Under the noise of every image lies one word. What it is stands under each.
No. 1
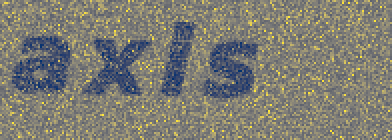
axis
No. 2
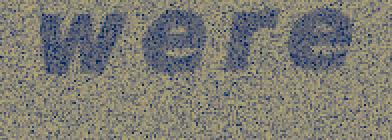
were
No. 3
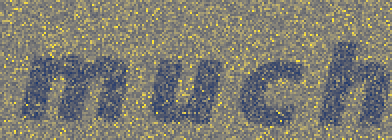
much
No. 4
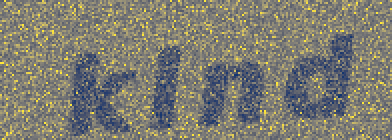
kind
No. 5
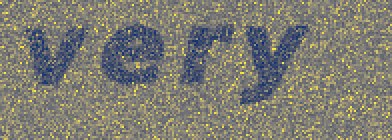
very
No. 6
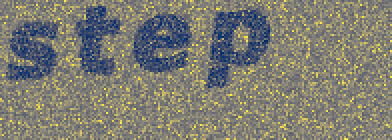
step
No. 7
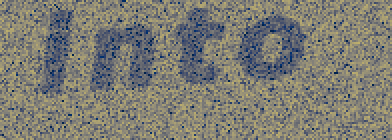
into
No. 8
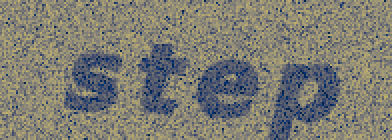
step
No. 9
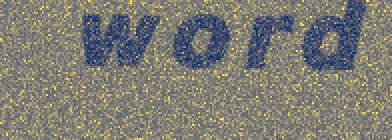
word
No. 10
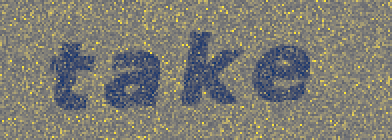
take
